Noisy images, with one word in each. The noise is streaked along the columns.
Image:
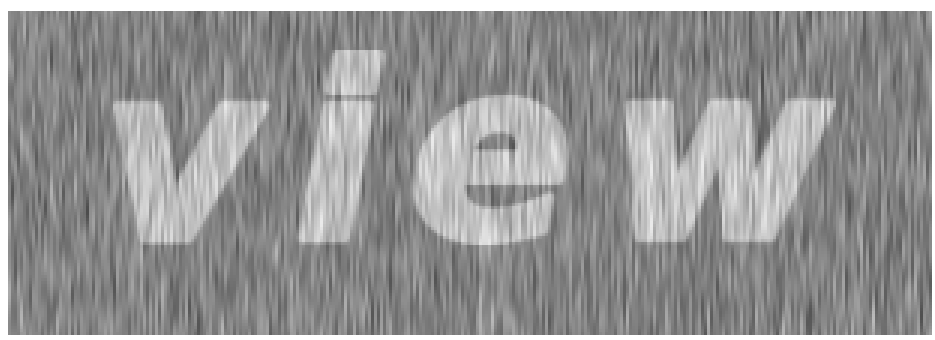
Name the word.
view
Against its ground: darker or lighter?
lighter
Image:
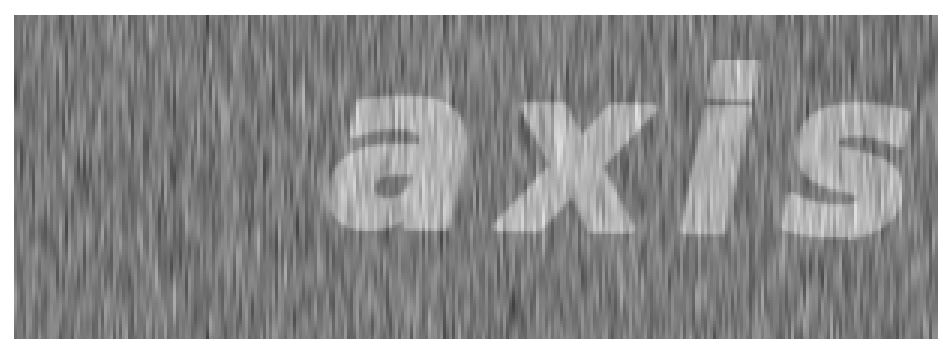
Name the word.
axis
